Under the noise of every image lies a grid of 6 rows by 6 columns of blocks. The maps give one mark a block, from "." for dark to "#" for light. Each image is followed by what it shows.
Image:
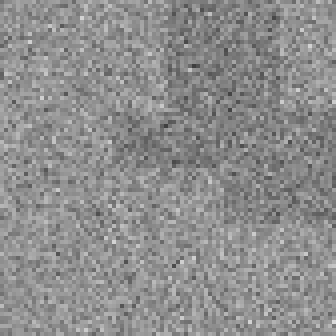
# # # . . #
# # # . . #
# # . . . .
# # # # . .
# # # # # #
# # # # # #
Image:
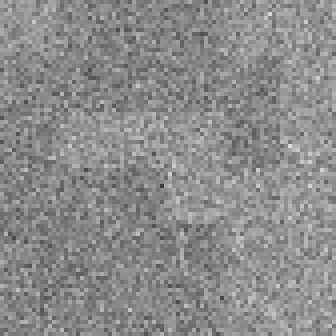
# . . . # #
. . . . . #
. # # # . #
. . . # # #
. . . . # #
. . . . # #
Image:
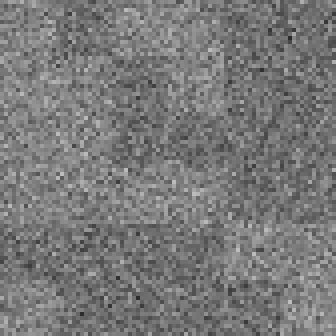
# . # # . .
# # . # . .
# # . . . .
# # # # . .
. . . . # #
# . . . . #
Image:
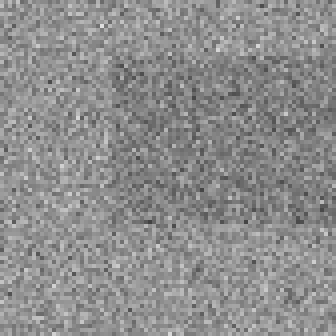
# # # # # #
# # . . . .
# # . . . .
# # . . . .
# # # # # #
# # # # # #
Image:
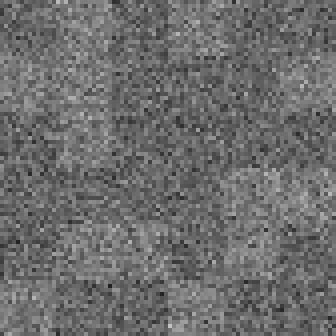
. # . # . .
# # . . . #
. # . . . .
. . . . # #
. # # . # .
# . . # . .
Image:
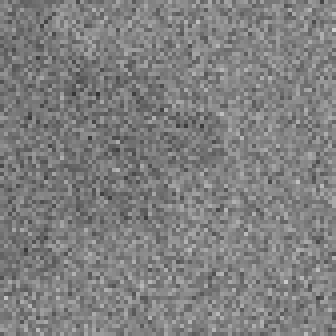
. # # # # #
. . . # # #
. . . . # #
. . . # # #
. # # # # #
# # # # # #
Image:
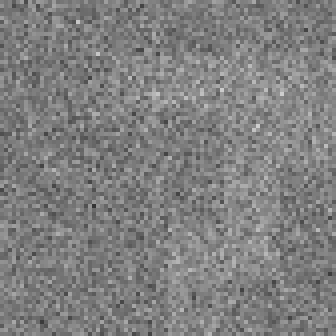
. . . . . .
. . # # # #
. . . . # #
. . . . # .
. . . # # .
. . . # . .
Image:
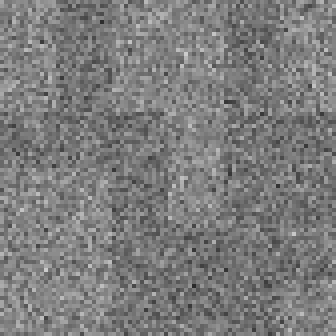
# . # # . #
# . # # . #
. . . # . .
# # . # . .
# # . . . .
# # . . . #
